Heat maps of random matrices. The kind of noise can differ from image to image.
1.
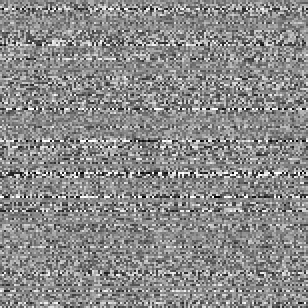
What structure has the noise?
rows of uneven size
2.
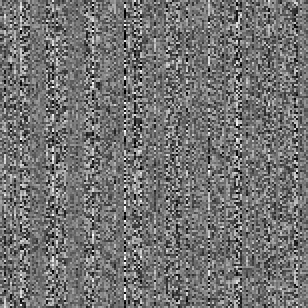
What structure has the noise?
columns of uneven size
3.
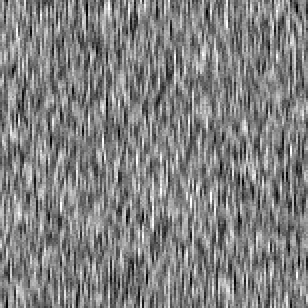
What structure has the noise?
streaked along the columns
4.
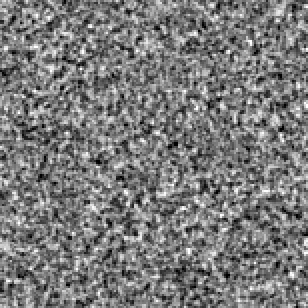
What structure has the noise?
blotchy
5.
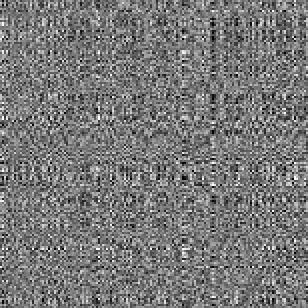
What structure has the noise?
low rank plus noise
